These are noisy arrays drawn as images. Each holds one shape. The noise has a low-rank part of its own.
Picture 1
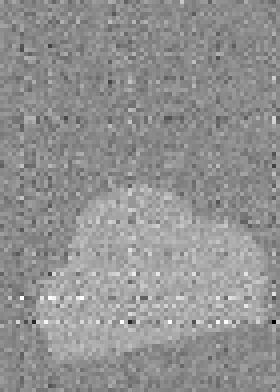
cloud
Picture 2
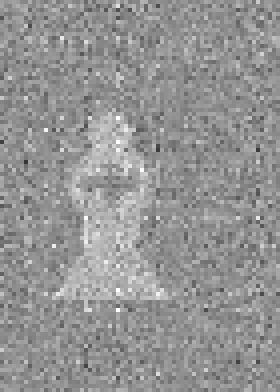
chess bishop
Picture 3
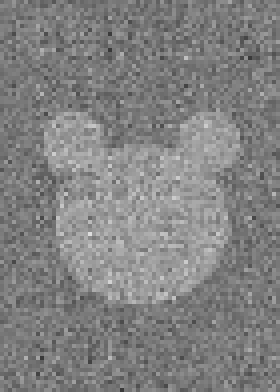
bear's head
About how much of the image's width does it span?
two thirds
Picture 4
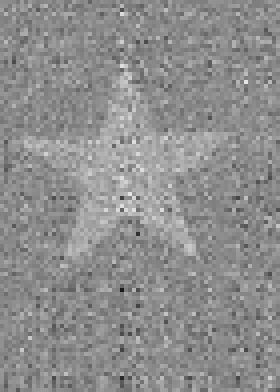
star
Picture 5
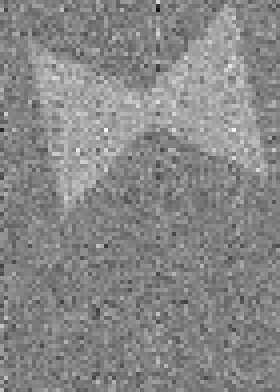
bow tie
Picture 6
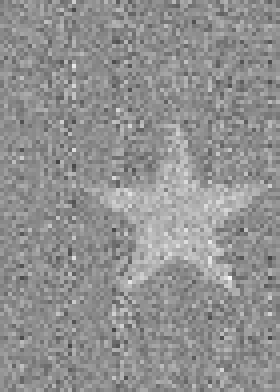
star
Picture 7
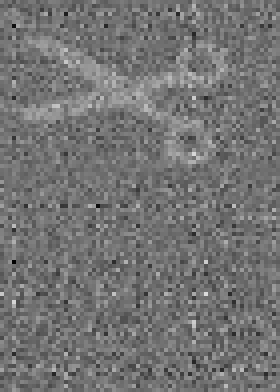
pair of scissors
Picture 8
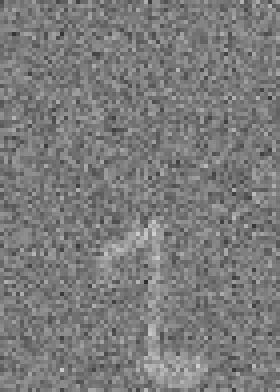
musical note
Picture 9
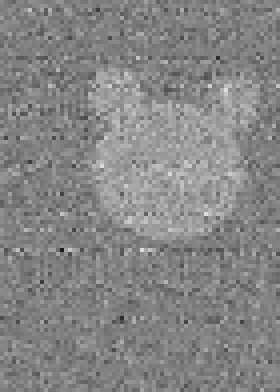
bear's head
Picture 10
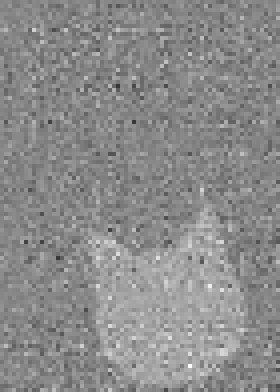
cat's head
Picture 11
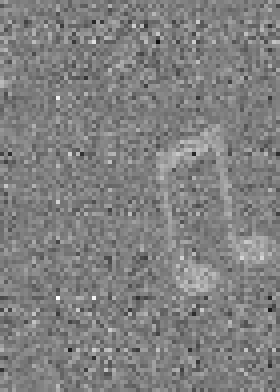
pair of musical notes
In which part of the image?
middle right
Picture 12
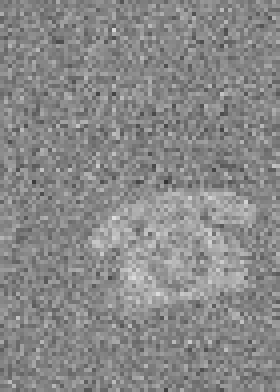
telephone
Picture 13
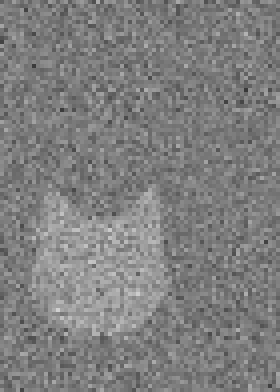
cat's head
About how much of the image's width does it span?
half
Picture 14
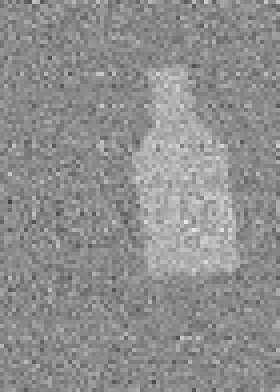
bottle
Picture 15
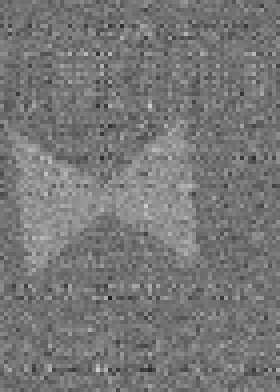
bow tie
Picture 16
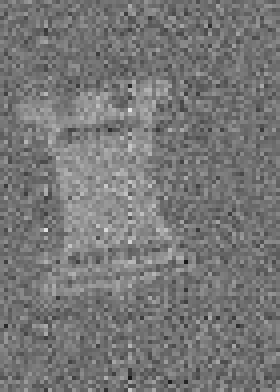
chess rook
